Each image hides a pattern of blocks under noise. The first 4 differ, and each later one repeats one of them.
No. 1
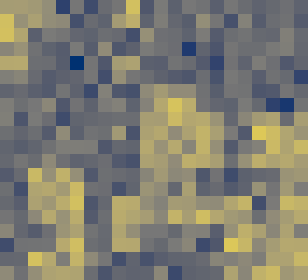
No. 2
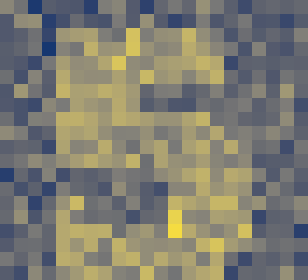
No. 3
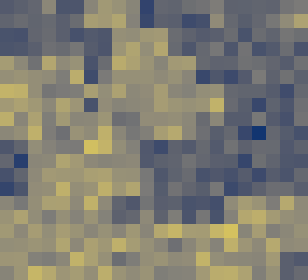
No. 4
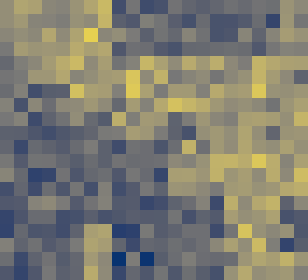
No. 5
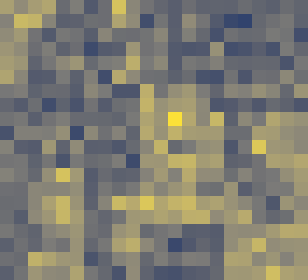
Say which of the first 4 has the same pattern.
1
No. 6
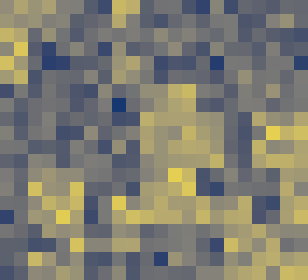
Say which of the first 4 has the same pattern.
1
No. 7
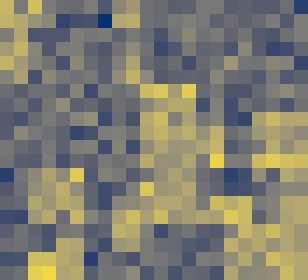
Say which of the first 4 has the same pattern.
1
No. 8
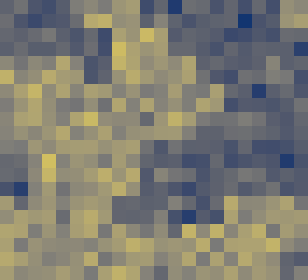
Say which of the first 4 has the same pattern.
3
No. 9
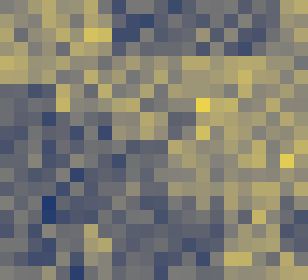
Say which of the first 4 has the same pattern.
4
